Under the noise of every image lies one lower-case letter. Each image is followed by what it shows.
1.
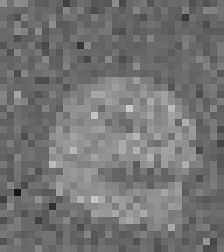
e
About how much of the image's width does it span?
two thirds
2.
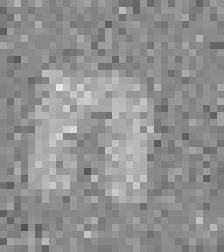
n
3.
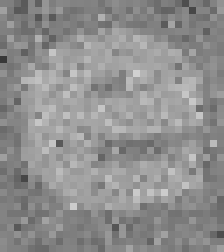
e
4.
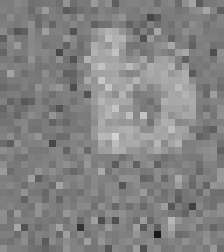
b
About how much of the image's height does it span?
half
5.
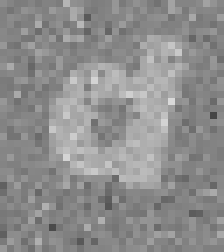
d
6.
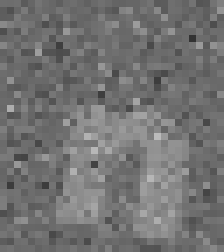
n
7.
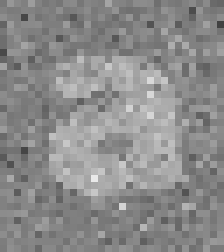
a
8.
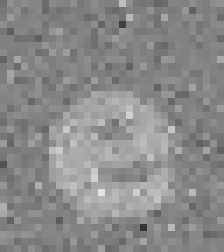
e
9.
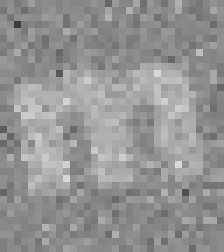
m
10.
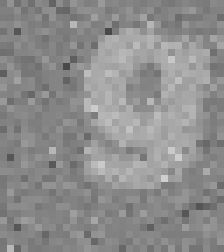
g
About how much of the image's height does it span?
two thirds
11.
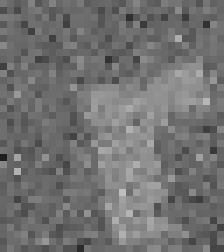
r
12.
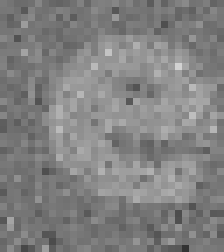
e
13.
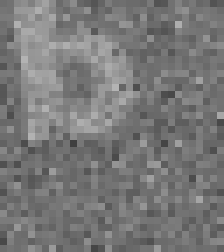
b
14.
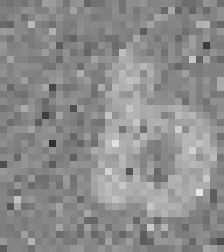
b
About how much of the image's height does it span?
two thirds
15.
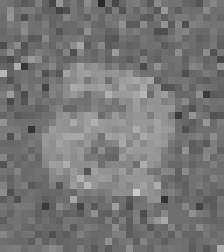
a
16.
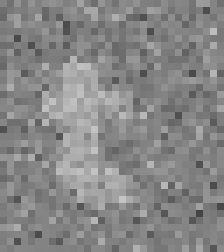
t
